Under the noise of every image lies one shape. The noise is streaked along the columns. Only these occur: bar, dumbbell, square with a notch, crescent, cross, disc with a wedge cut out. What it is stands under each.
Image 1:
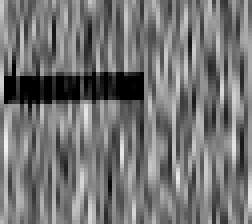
dark bar
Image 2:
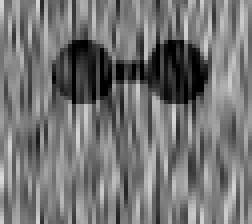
dark dumbbell
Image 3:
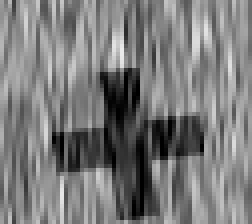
dark cross
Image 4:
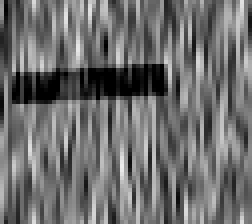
dark bar
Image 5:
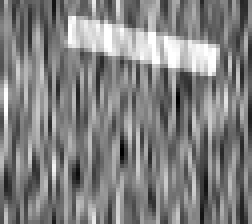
light bar
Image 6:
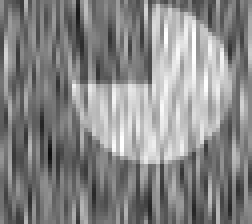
light disc with a wedge cut out
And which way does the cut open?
up and left
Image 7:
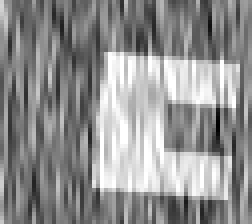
light square with a notch
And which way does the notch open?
right
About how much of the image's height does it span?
two thirds
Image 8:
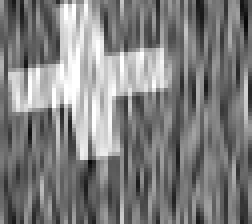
light cross
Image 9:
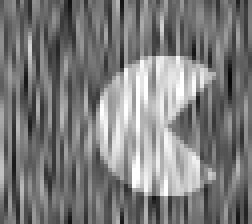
light disc with a wedge cut out
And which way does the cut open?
right
